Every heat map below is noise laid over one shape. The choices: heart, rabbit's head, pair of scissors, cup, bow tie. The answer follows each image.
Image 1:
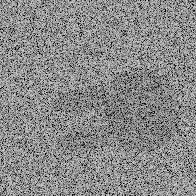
rabbit's head
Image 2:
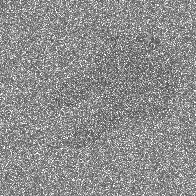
rabbit's head
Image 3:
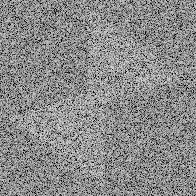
bow tie
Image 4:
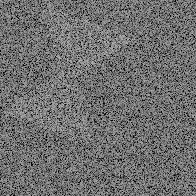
bow tie
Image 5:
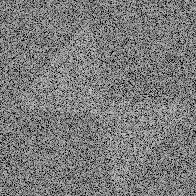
bow tie
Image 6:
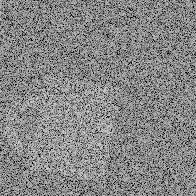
cup
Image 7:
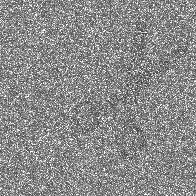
pair of scissors
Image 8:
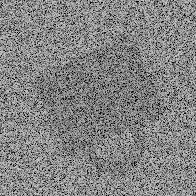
cup
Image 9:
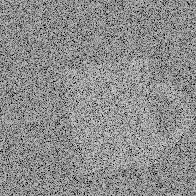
cup
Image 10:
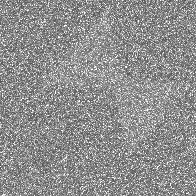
bow tie
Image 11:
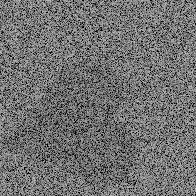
heart
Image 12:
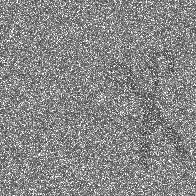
pair of scissors
